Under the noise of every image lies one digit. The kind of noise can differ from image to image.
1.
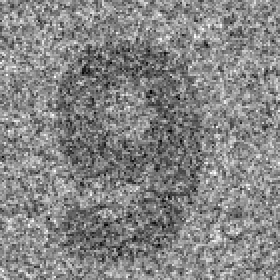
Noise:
blotchy
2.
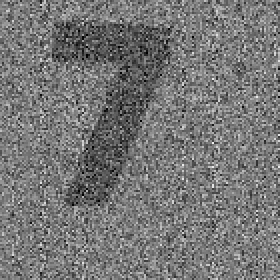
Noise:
columns of uneven size
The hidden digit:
7
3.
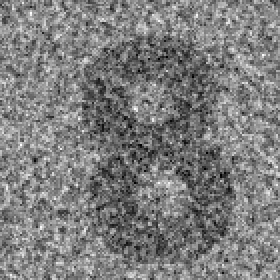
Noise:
blotchy
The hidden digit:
8
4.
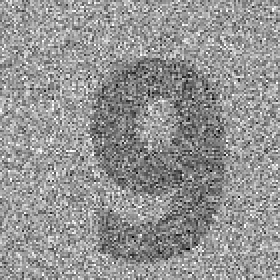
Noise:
low rank plus noise
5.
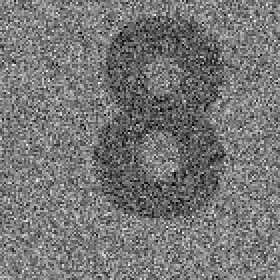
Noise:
independent entries
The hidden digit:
8
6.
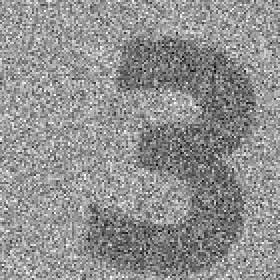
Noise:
independent entries
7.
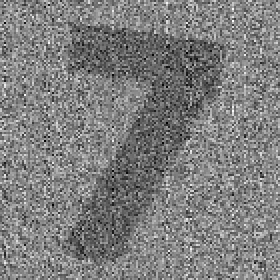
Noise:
columns of uneven size
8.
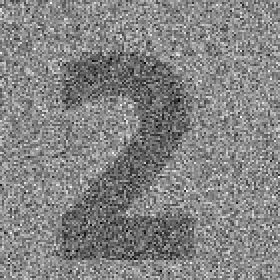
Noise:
low rank plus noise
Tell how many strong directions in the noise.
three or four
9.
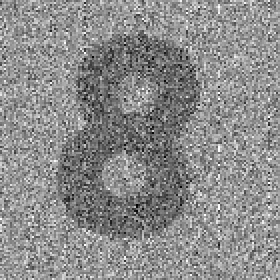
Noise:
columns of uneven size
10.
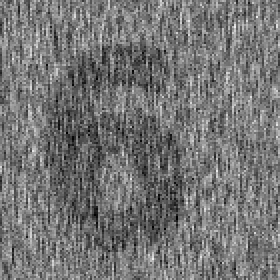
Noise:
streaked along the columns
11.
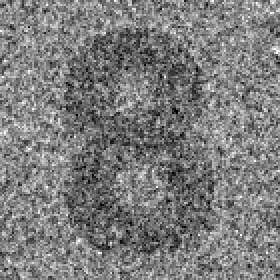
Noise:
blotchy
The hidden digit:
8
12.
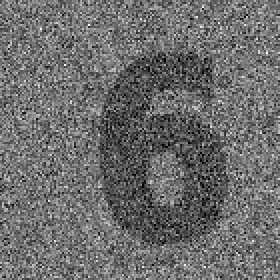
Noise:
low rank plus noise
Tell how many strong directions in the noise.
five to eight
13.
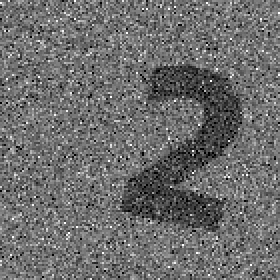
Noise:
heavy tails
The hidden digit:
2
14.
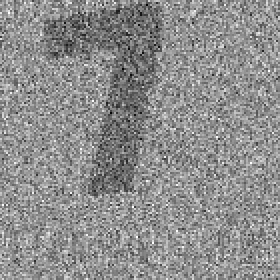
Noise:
low rank plus noise
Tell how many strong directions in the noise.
two
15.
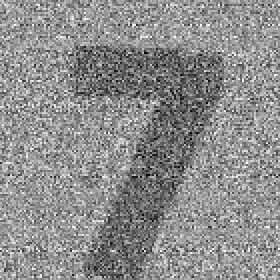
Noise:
rows of uneven size
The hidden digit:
7
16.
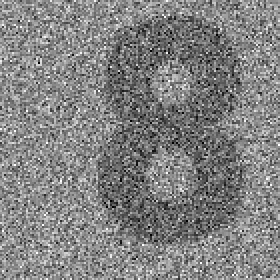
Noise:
low rank plus noise
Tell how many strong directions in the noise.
one
